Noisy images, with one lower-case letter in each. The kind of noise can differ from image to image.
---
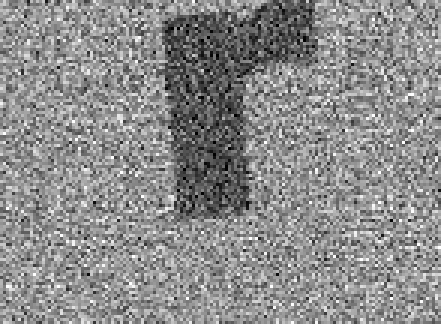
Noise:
low rank plus noise
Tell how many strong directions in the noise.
three or four
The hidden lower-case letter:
r
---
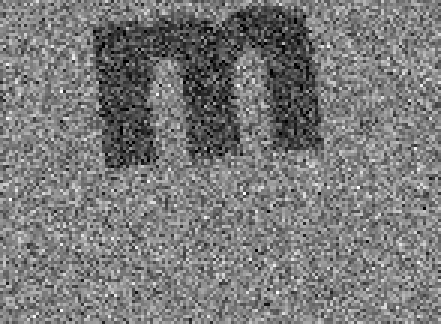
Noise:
independent entries
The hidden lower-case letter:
m
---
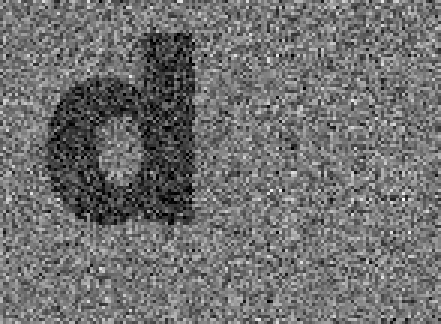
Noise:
low rank plus noise
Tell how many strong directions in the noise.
three or four
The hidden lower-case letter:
d
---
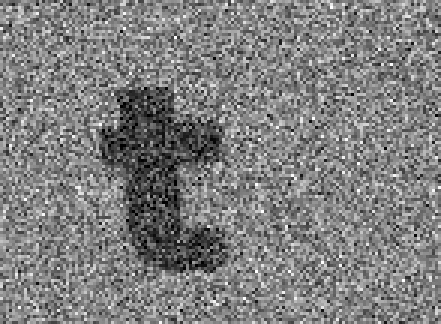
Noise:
independent entries
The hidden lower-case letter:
t
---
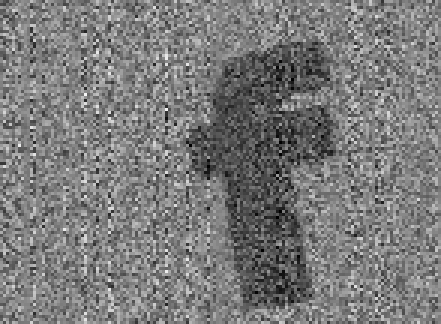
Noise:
columns of uneven size
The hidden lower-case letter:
f
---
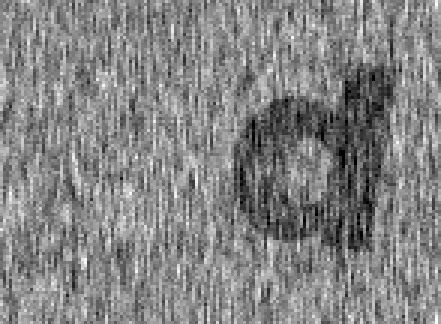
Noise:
streaked along the columns
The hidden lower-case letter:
d
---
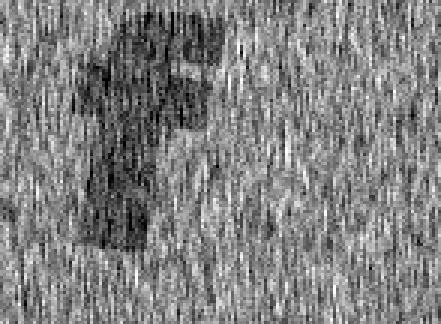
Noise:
streaked along the columns
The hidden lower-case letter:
f
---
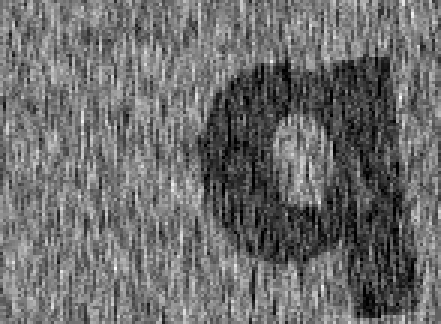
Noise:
streaked along the columns
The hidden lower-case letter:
q
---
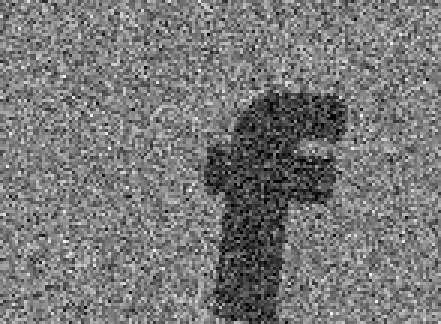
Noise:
independent entries
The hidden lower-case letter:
f
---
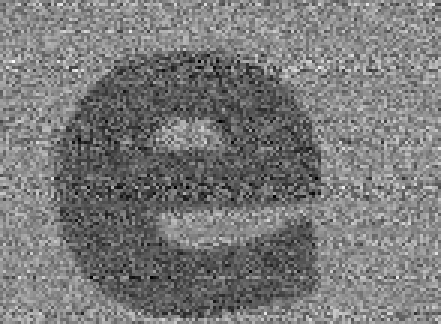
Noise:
rows of uneven size
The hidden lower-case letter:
e
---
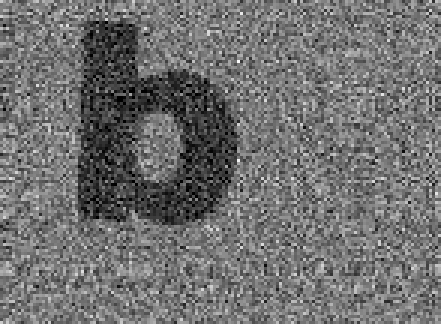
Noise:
low rank plus noise
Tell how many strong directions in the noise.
one
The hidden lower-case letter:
b
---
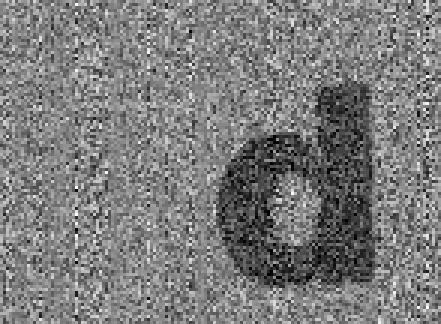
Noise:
columns of uneven size
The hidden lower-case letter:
d
